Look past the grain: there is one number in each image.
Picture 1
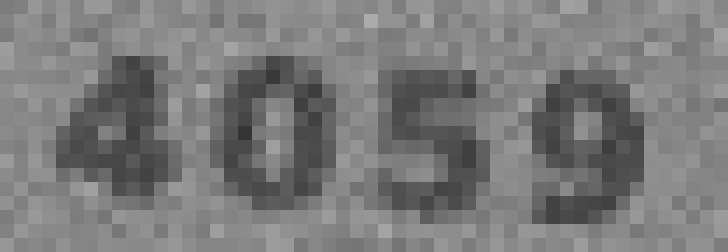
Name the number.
4059
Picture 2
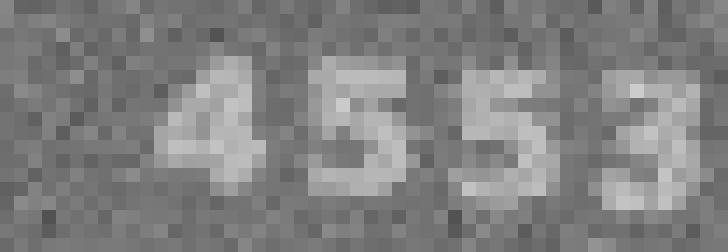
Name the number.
4553
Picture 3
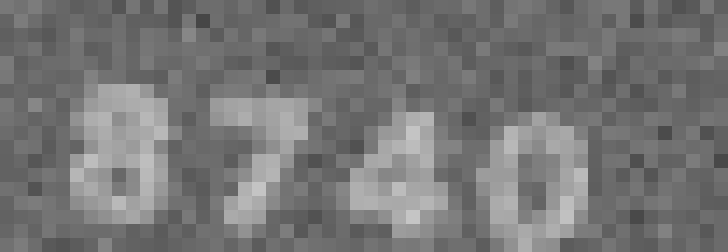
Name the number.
8740
